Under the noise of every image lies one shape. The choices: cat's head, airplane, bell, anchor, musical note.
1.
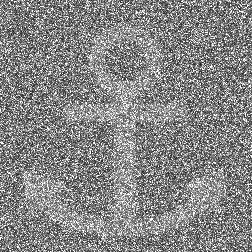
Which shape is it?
anchor
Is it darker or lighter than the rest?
lighter
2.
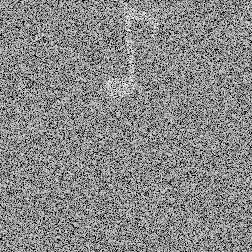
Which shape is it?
musical note
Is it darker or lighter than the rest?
lighter
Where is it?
top middle
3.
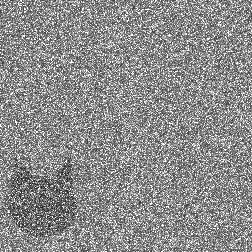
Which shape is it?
cat's head
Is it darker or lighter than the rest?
darker
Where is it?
bottom left
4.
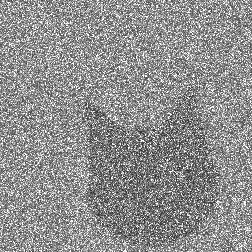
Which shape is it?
cat's head
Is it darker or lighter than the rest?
darker
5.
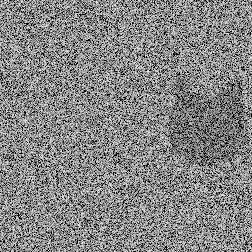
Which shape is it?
cat's head
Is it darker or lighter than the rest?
darker
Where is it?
middle right
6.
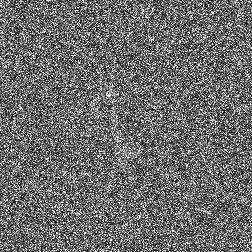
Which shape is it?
musical note
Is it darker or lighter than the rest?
lighter
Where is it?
centre
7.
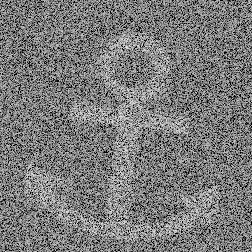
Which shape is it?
anchor
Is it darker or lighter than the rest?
lighter
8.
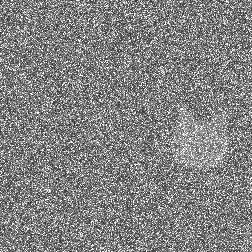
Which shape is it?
cat's head
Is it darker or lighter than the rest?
lighter
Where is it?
middle right
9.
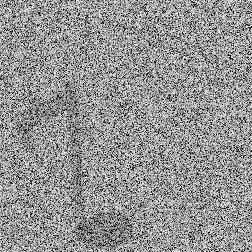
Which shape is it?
musical note
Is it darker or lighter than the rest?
darker
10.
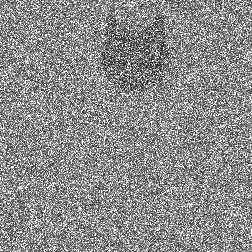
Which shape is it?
cat's head
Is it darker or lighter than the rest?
darker
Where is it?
top middle
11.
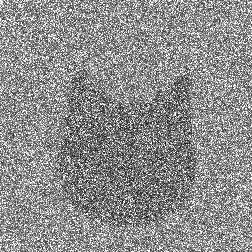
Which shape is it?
cat's head
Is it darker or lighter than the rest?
darker
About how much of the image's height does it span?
two thirds
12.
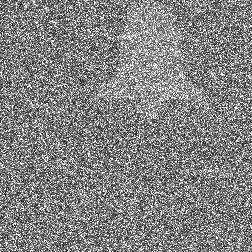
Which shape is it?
bell
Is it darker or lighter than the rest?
lighter
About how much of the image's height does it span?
half
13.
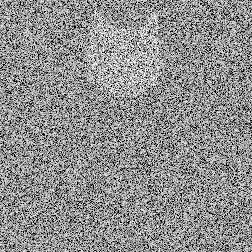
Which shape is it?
cat's head
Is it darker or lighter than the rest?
lighter
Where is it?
top middle
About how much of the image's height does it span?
a third
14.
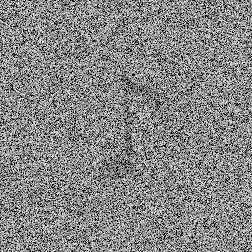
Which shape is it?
musical note
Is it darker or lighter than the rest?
darker
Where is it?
centre
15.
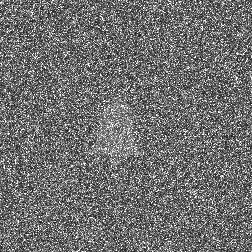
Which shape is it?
bell
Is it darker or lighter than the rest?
lighter
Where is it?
centre
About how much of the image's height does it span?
a quarter
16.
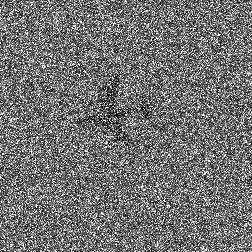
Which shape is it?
airplane
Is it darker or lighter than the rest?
darker
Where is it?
centre
